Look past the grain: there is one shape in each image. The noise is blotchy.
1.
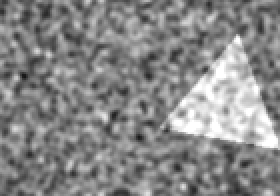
light triangle
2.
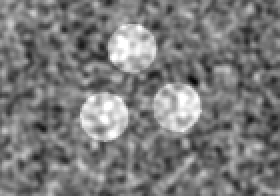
light three dots
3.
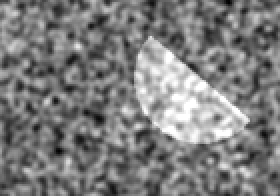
light half disc
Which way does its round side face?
down and left
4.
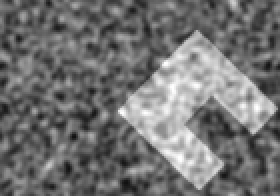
light square with a notch
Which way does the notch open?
down and right
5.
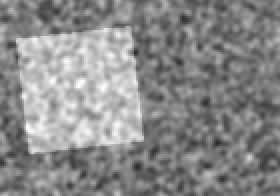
light square
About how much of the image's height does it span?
two thirds
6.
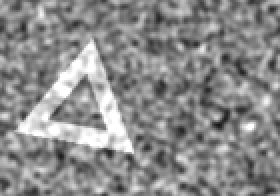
light triangle frame
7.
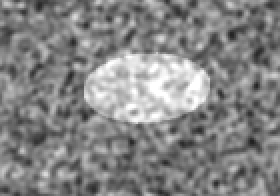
light ellipse, centre
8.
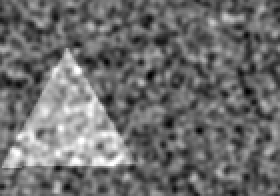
light triangle
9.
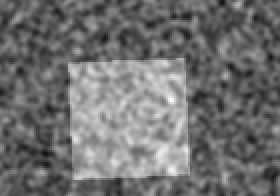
light square
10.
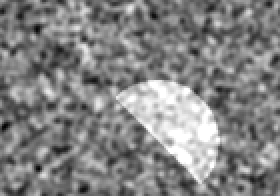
light half disc
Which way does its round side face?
up and right
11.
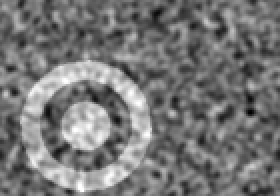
light bullseye
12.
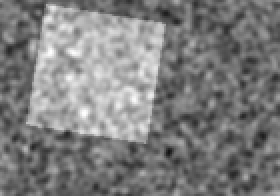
light square
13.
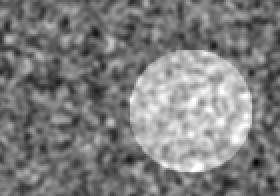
light disc
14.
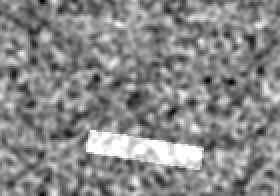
light bar, bottom middle
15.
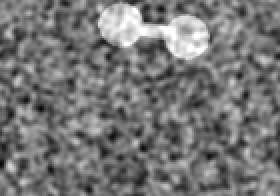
light dumbbell, top middle
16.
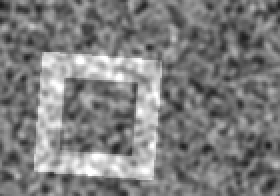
light square frame
